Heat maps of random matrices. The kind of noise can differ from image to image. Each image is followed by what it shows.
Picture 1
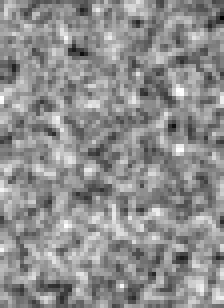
blotchy
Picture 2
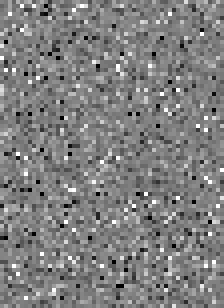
heavy tails
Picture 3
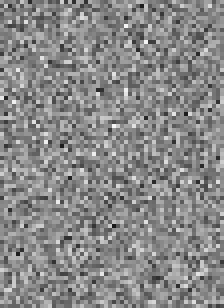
independent entries
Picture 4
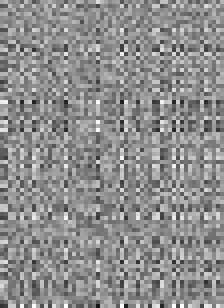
low rank plus noise
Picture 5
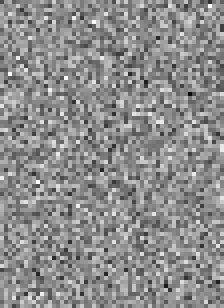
independent entries
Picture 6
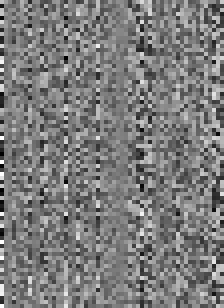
columns of uneven size
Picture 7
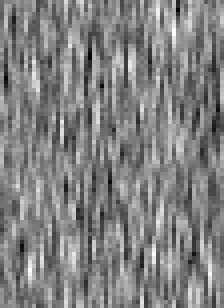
streaked along the columns
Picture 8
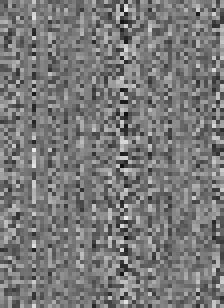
columns of uneven size
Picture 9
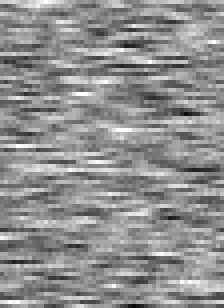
streaked along the rows
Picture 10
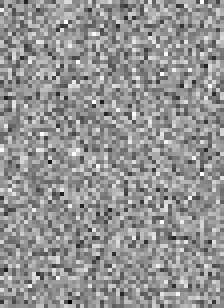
independent entries
